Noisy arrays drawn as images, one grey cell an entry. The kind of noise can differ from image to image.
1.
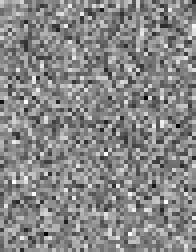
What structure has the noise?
independent entries
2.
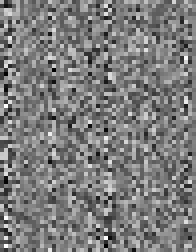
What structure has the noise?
columns of uneven size
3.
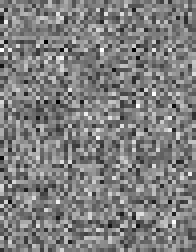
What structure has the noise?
low rank plus noise
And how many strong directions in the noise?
one
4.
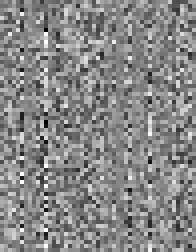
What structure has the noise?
columns of uneven size
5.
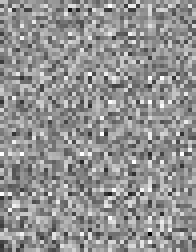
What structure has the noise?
low rank plus noise
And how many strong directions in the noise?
two
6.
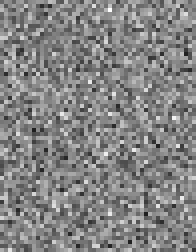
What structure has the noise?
independent entries
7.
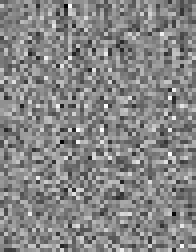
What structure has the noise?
low rank plus noise
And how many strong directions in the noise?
five to eight
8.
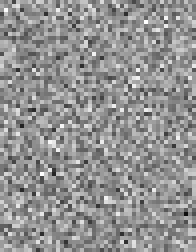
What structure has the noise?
independent entries
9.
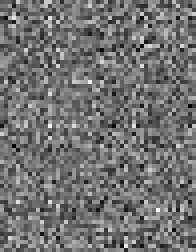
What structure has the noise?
low rank plus noise
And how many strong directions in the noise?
three or four
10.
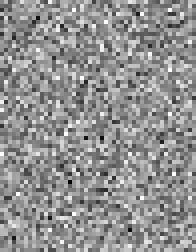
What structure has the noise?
independent entries
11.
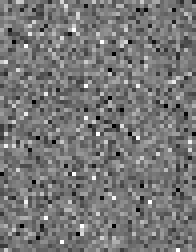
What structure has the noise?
heavy tails
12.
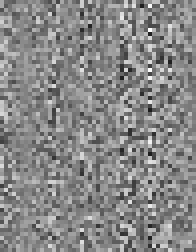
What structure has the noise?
columns of uneven size
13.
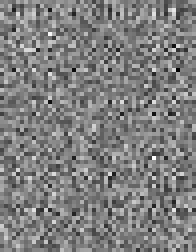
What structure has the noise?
low rank plus noise
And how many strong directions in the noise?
one
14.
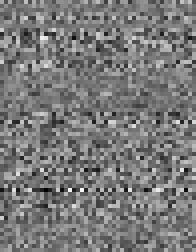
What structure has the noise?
rows of uneven size
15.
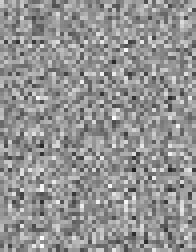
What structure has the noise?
low rank plus noise
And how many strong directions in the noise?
three or four
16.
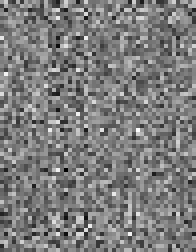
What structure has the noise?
low rank plus noise
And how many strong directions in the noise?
one
